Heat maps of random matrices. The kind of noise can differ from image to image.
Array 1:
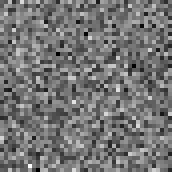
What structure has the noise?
independent entries
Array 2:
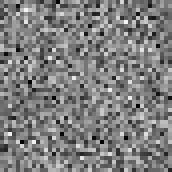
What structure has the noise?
independent entries
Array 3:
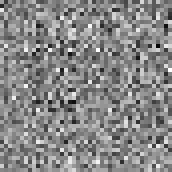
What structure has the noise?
low rank plus noise
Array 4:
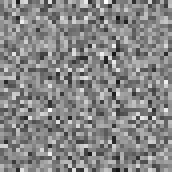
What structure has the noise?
low rank plus noise
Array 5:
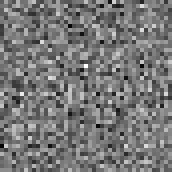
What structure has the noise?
low rank plus noise
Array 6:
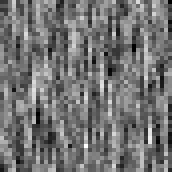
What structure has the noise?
streaked along the columns
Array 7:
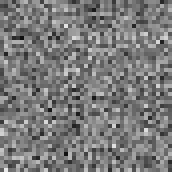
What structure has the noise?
low rank plus noise
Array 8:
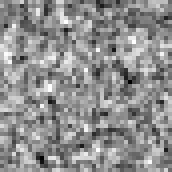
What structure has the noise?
blotchy
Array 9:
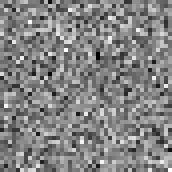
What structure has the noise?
independent entries
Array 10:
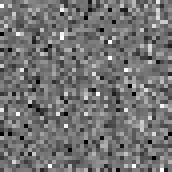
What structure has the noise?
heavy tails
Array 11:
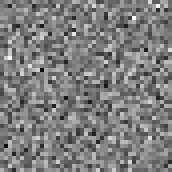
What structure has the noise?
independent entries
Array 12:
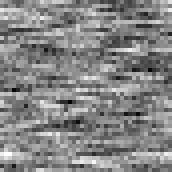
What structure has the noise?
streaked along the rows
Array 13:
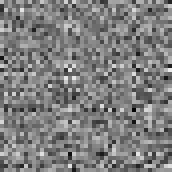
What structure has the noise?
low rank plus noise
